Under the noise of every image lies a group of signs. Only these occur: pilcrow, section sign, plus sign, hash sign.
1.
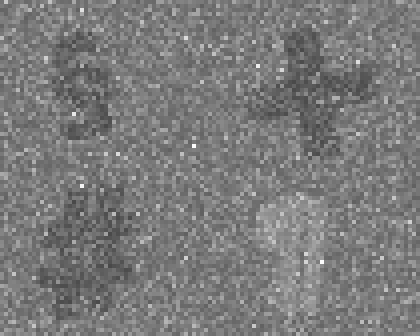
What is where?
top left: dark section sign; top right: dark plus sign; bottom left: dark hash sign; bottom right: light pilcrow
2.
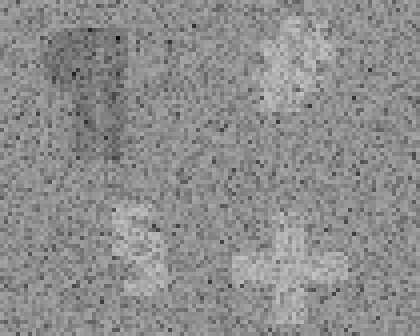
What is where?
top left: dark pilcrow; top right: light hash sign; bottom left: light section sign; bottom right: light plus sign
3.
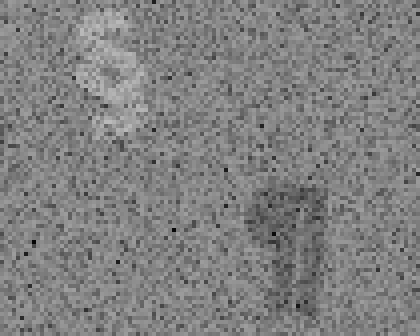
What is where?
top left: light section sign; bottom right: dark pilcrow
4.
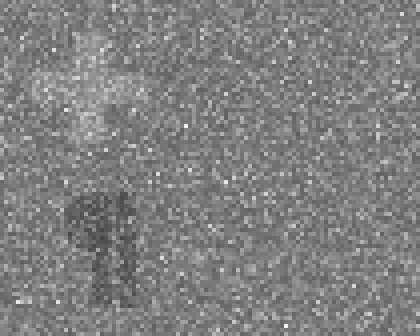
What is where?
top left: light plus sign; bottom left: dark pilcrow
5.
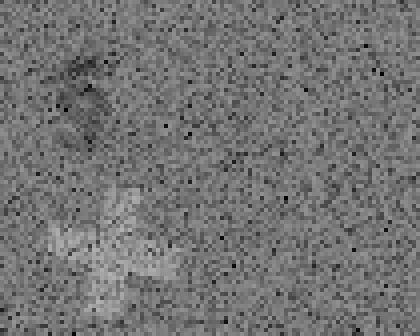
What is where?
top left: dark section sign; bottom left: light plus sign
